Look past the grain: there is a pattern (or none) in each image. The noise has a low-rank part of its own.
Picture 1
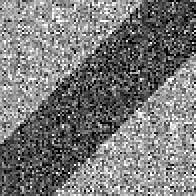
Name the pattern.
a diagonal band
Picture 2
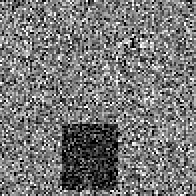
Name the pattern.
one block
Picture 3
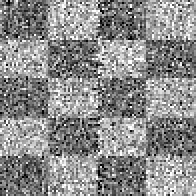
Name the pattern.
a checkerboard
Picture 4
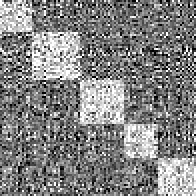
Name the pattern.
blocks along the diagonal
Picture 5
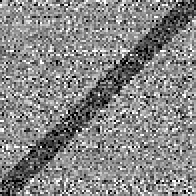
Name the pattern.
a diagonal band
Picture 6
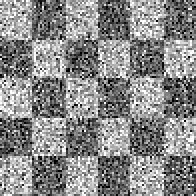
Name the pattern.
a checkerboard
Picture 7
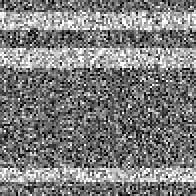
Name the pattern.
bands of rows
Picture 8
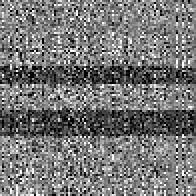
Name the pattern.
bands of rows
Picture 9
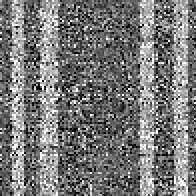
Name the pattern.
bands of columns
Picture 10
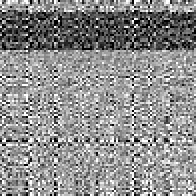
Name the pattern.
one band of rows
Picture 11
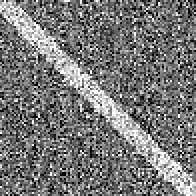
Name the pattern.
a diagonal band
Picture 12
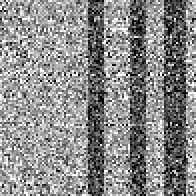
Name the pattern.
bands of columns
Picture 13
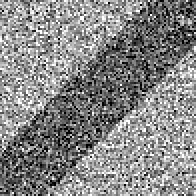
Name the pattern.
a diagonal band
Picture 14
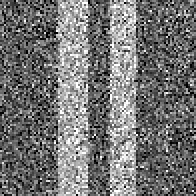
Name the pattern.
bands of columns
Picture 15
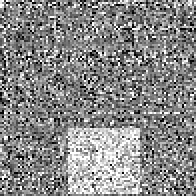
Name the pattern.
one block
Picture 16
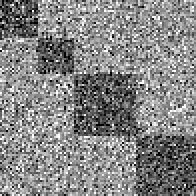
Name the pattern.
blocks along the diagonal
